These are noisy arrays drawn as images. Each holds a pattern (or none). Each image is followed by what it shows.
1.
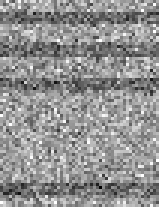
bands of rows
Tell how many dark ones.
4
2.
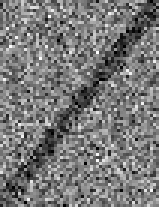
a diagonal band
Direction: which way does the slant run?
bottom left to top right
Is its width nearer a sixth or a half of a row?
a sixth
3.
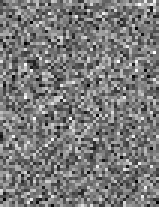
only noise
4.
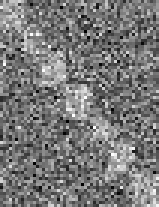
blocks along the diagonal
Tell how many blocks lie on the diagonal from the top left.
7
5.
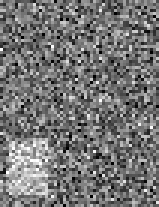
one block
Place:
bottom left
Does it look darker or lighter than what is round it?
lighter
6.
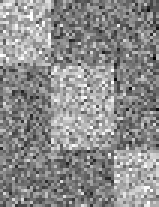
blocks along the diagonal
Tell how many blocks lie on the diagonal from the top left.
3
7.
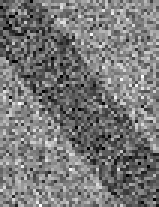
a diagonal band
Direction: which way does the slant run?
top left to bottom right
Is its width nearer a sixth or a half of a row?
a half
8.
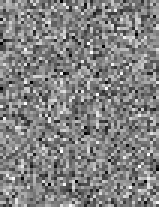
only noise
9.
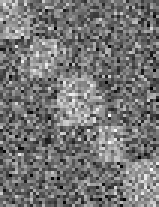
blocks along the diagonal
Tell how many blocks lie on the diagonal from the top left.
5
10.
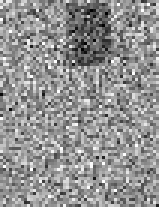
one block
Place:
top middle
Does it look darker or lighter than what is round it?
darker
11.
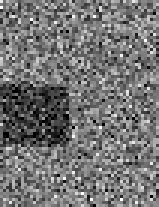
one block
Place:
middle left
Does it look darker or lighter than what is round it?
darker
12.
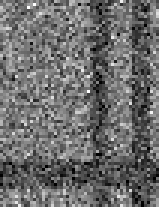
bands of rows crossing bands of columns
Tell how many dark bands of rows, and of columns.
1 and 2
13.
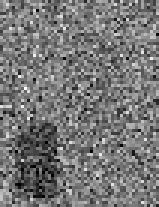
one block
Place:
bottom left
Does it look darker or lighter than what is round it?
darker
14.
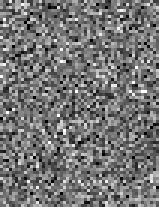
only noise
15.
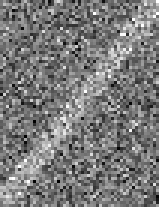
a diagonal band
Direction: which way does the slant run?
bottom left to top right
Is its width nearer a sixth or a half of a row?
a sixth
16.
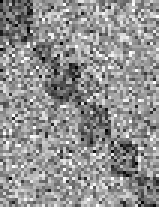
blocks along the diagonal
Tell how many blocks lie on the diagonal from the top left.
6
